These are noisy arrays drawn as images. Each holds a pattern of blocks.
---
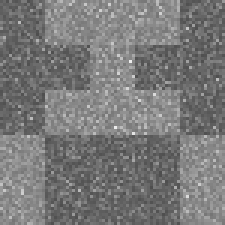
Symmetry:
left and right mirror each other
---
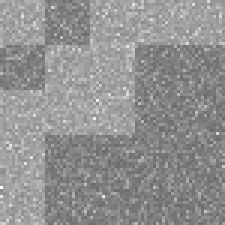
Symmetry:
mirrored about the diagonal from the top left
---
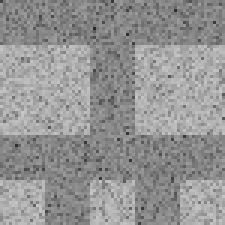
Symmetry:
left and right mirror each other
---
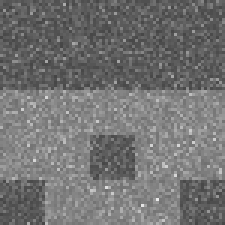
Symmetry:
left and right mirror each other
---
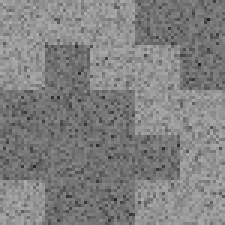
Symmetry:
mirrored about the diagonal from the bottom left
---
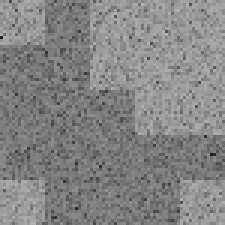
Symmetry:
mirrored about the diagonal from the bottom left
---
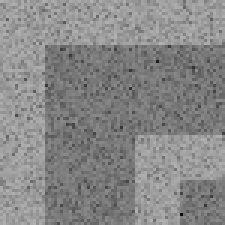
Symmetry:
mirrored about the diagonal from the top left
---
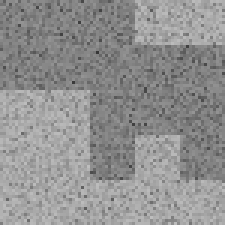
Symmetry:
no symmetry
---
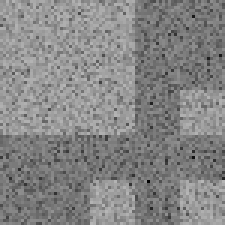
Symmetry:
mirrored about the diagonal from the top left
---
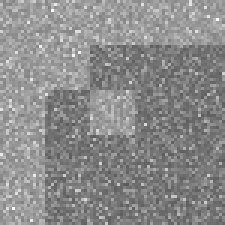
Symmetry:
mirrored about the diagonal from the top left
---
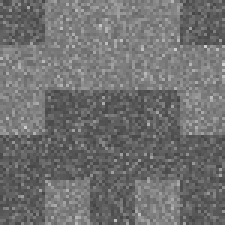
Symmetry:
left and right mirror each other
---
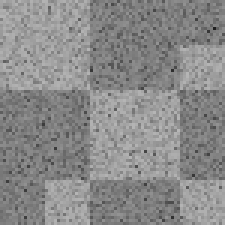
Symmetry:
mirrored about the diagonal from the top left
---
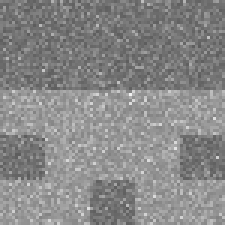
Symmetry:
left and right mirror each other
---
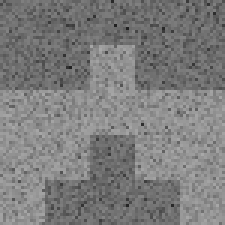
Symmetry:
left and right mirror each other
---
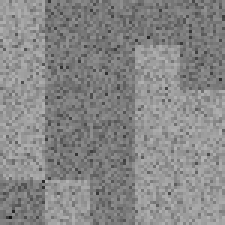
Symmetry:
no symmetry
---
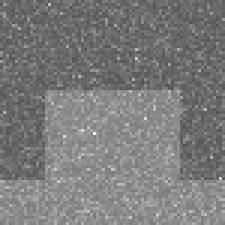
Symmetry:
left and right mirror each other
